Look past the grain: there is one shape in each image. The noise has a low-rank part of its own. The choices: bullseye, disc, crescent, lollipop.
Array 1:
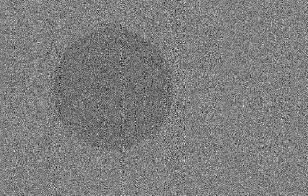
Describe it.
dark disc
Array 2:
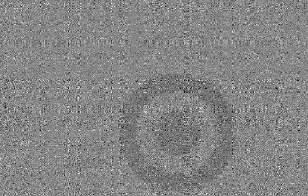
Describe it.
dark bullseye
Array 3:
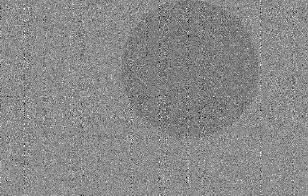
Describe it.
dark disc
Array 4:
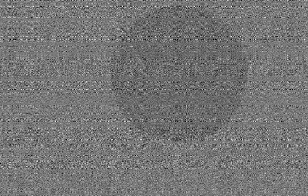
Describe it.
dark disc
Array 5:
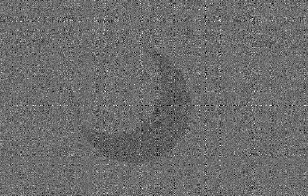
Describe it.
dark crescent
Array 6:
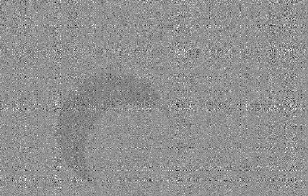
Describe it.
dark crescent
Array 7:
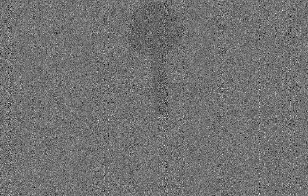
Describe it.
dark lollipop
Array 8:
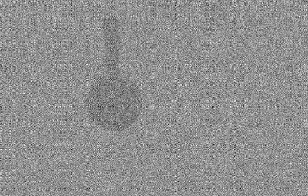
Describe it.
dark lollipop
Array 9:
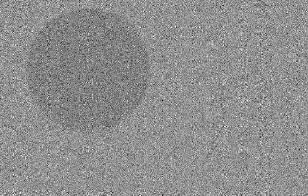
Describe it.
dark disc
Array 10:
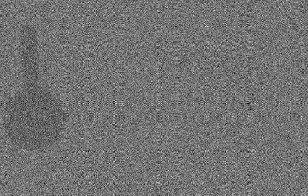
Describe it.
dark lollipop
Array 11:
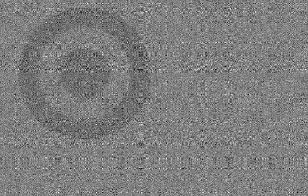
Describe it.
dark bullseye
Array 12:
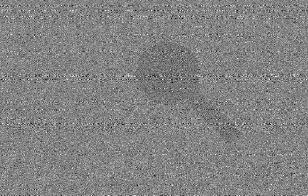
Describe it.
dark lollipop
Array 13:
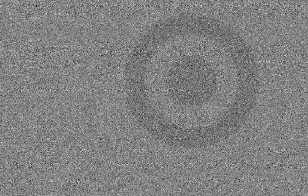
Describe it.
dark bullseye
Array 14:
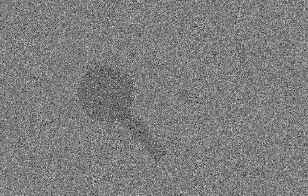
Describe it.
dark lollipop
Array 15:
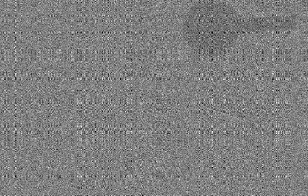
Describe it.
dark lollipop, top right
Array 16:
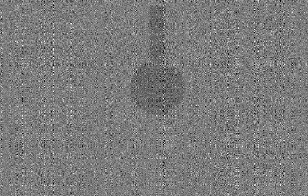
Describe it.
dark lollipop
